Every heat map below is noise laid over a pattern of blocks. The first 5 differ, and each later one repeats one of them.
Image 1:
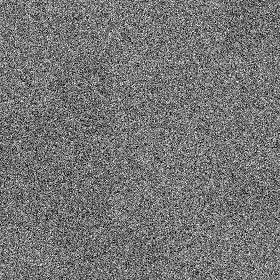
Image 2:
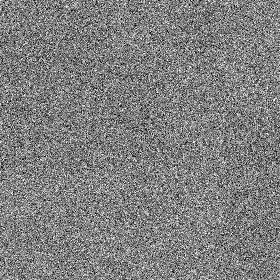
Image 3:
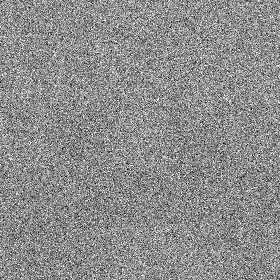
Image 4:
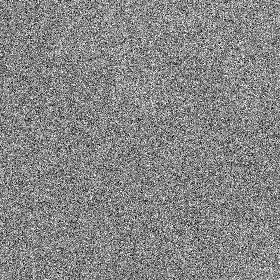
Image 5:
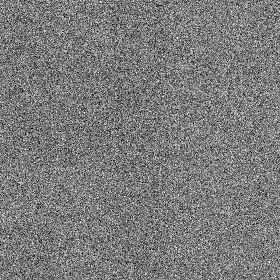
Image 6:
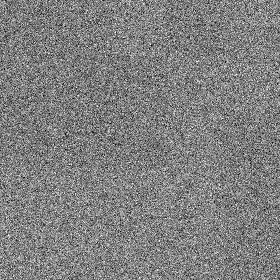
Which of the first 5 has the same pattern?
2
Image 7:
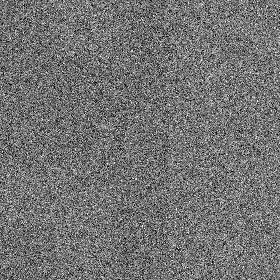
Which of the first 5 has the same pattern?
5
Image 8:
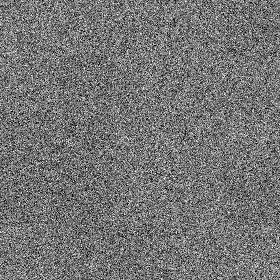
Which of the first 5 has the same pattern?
1
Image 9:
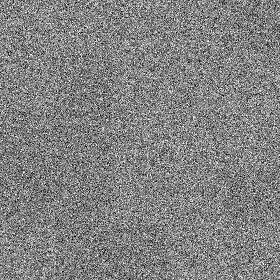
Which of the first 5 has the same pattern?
1
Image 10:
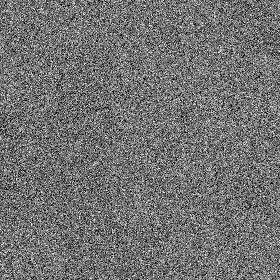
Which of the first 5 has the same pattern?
1
